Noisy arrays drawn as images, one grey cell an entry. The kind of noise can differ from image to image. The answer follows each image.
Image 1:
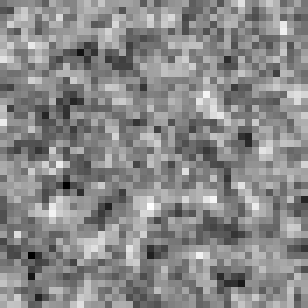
blotchy
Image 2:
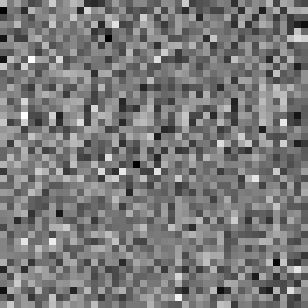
low rank plus noise
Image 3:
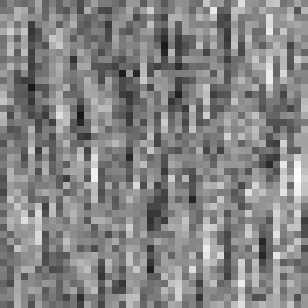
streaked along the columns
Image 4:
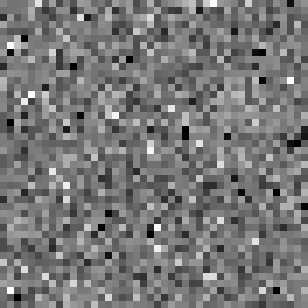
heavy tails
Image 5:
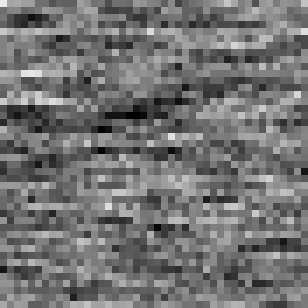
streaked along the rows
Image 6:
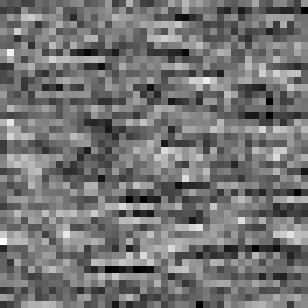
streaked along the rows
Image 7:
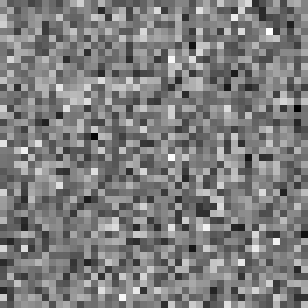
independent entries
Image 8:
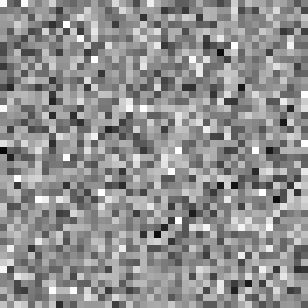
independent entries
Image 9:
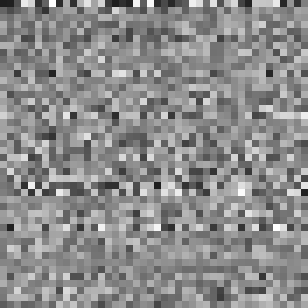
rows of uneven size
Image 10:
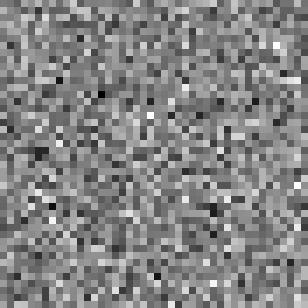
independent entries
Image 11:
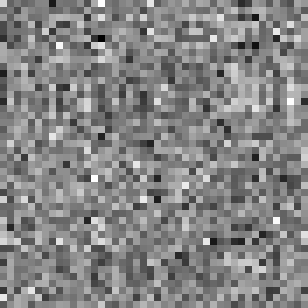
low rank plus noise
